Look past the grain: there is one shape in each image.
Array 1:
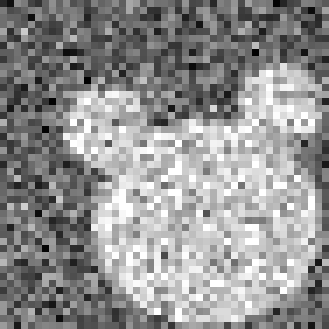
bear's head
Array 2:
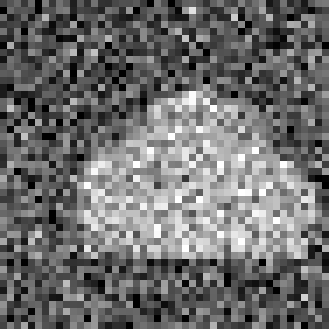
cloud
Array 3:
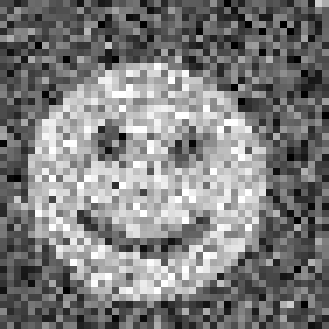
smiling face
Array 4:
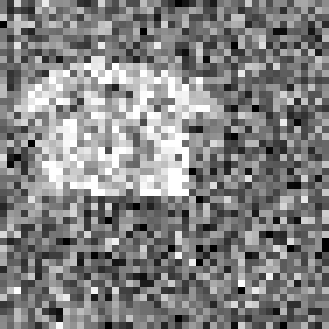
telephone
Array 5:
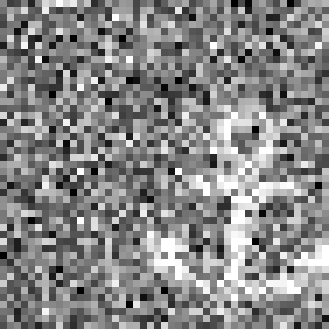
anchor
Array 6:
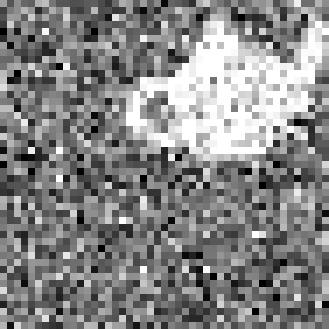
teapot
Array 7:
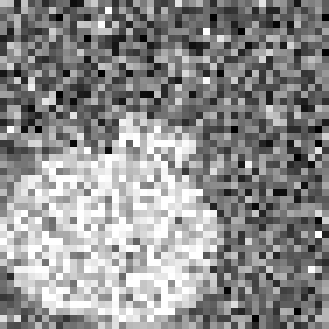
apple
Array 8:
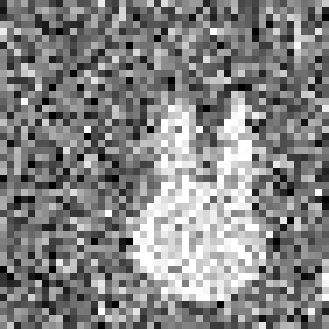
rabbit's head
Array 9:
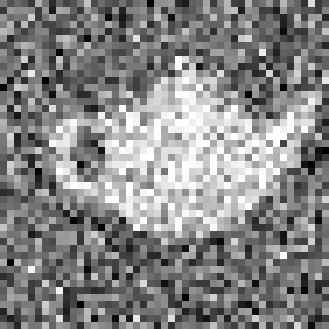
teapot
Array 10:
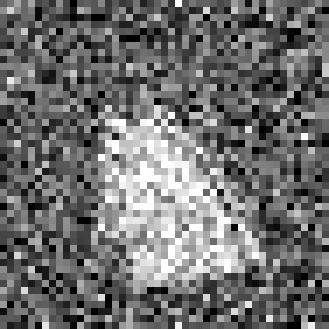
chess knight
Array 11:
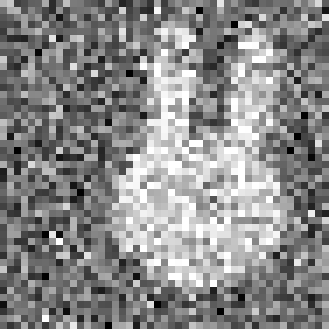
rabbit's head
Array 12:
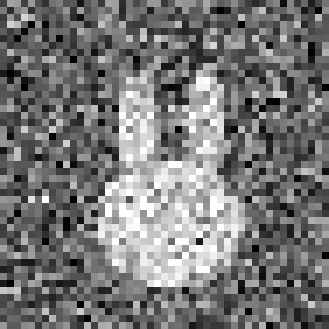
rabbit's head
